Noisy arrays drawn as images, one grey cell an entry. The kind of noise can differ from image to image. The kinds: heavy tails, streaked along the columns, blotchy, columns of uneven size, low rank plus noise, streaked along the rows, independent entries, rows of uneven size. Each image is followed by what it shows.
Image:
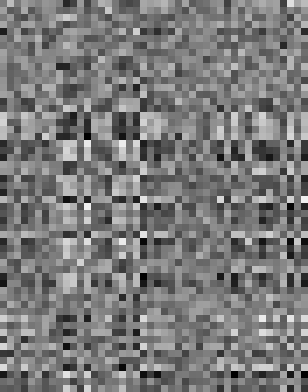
low rank plus noise
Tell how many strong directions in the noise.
one
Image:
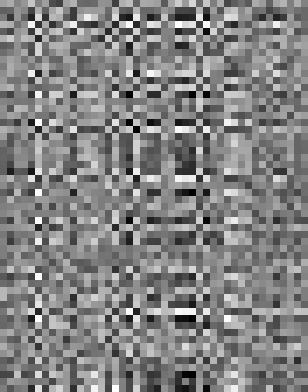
low rank plus noise
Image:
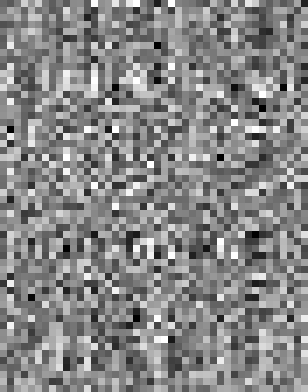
low rank plus noise
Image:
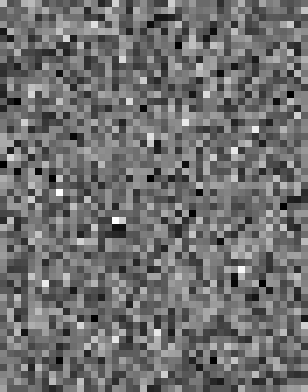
independent entries
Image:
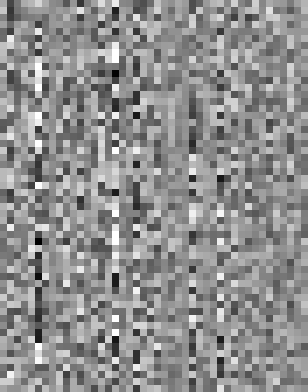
columns of uneven size
